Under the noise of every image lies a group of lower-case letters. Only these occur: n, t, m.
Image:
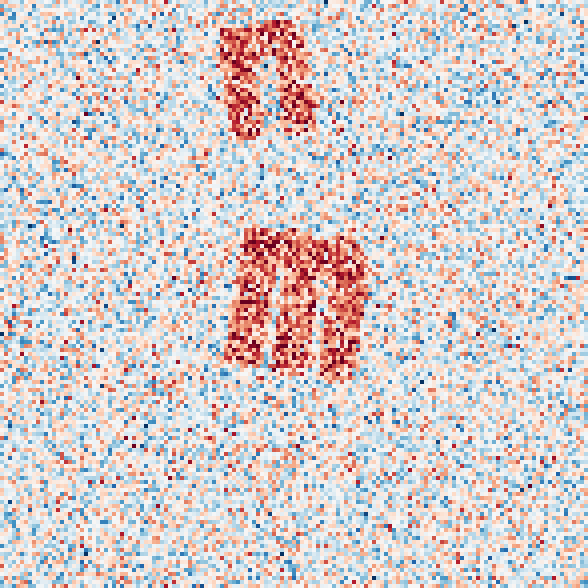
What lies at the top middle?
n
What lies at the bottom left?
nothing
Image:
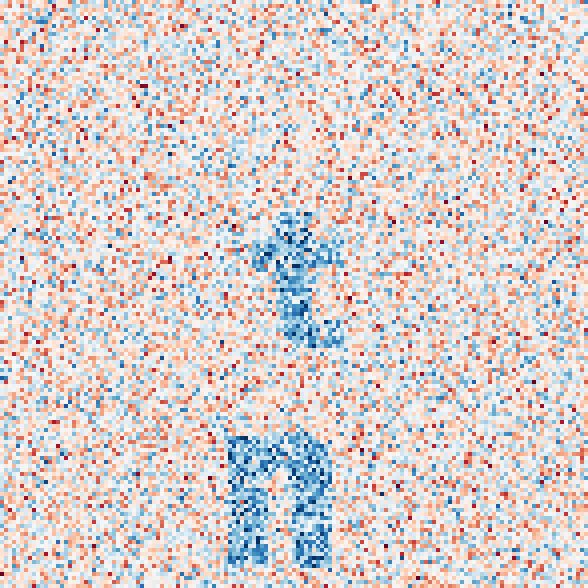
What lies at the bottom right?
nothing
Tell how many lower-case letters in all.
2
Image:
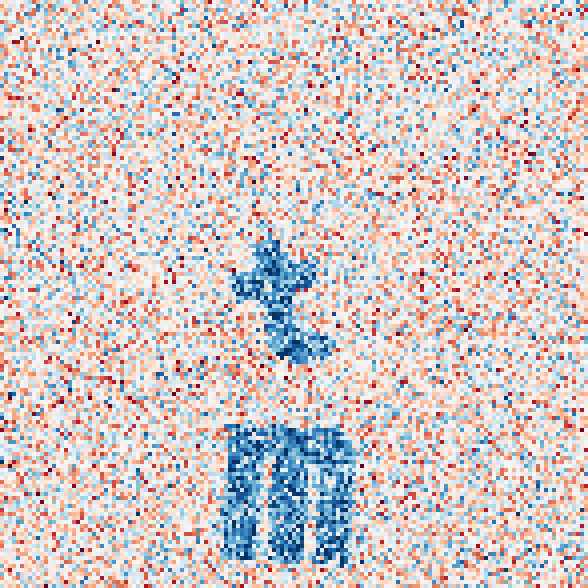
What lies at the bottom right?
nothing
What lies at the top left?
nothing
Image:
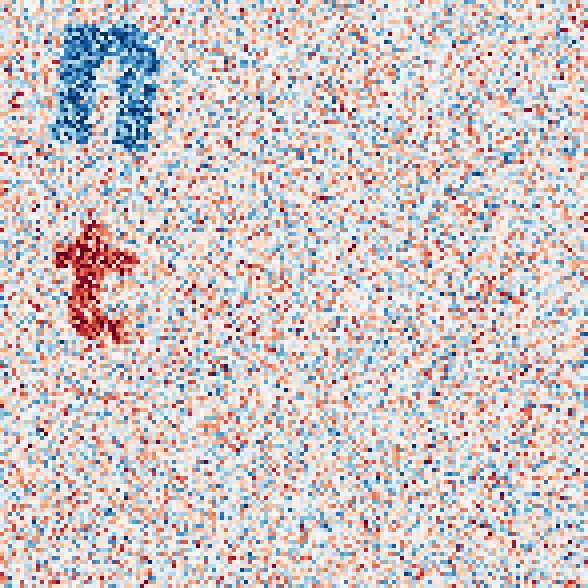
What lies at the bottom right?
nothing
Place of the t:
middle left
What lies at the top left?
n
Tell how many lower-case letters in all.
2
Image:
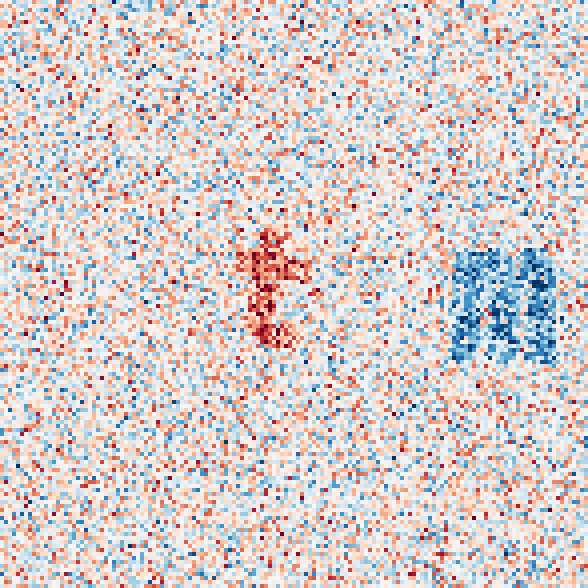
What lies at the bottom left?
nothing
